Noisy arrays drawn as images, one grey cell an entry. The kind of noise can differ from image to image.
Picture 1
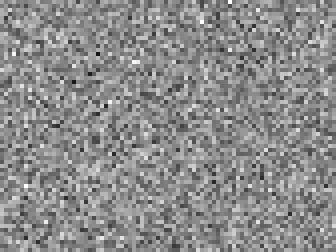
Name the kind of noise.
independent entries
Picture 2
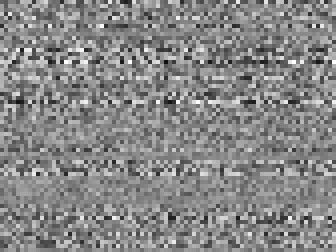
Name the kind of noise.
rows of uneven size
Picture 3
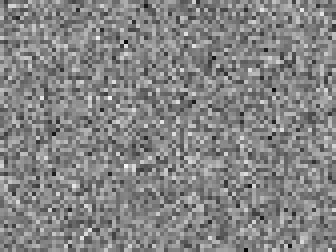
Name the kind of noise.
independent entries
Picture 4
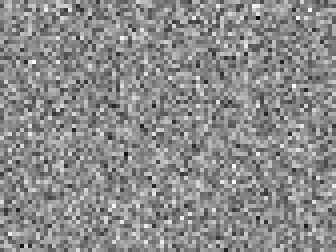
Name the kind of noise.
independent entries
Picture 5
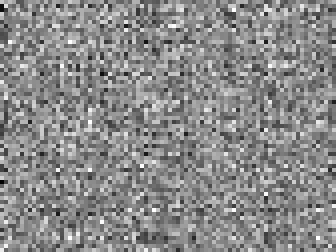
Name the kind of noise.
low rank plus noise
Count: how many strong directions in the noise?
five to eight
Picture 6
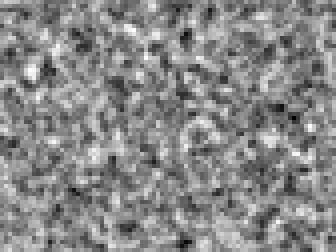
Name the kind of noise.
blotchy
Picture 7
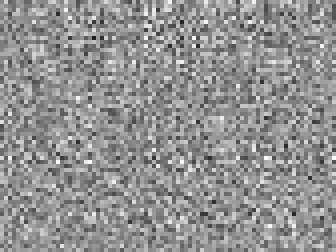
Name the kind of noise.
low rank plus noise
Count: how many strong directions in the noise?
three or four
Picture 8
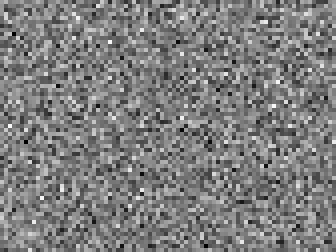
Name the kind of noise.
independent entries
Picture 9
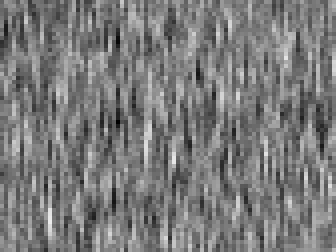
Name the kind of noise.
streaked along the columns
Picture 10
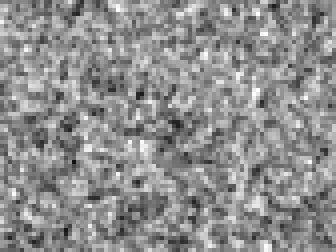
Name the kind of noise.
blotchy
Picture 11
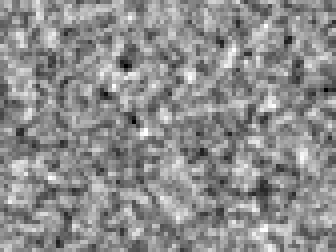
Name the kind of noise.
blotchy
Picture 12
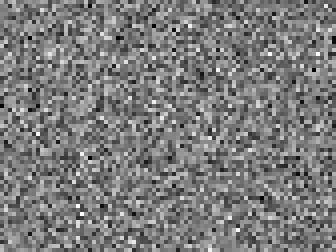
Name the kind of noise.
independent entries
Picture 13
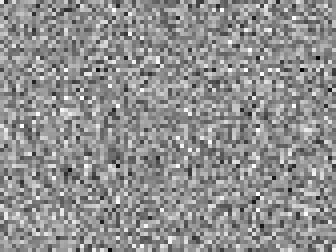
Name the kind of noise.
low rank plus noise
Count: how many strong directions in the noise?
five to eight
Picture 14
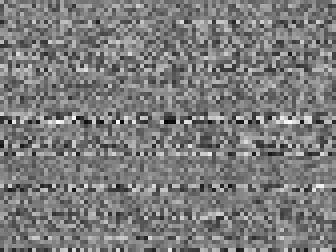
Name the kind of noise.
rows of uneven size
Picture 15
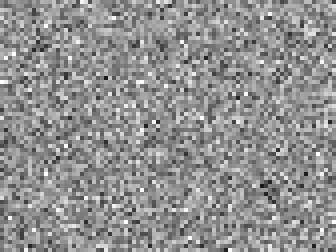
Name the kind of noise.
independent entries
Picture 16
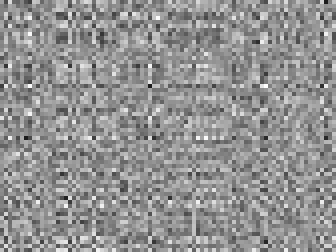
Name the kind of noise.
low rank plus noise
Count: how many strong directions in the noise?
one
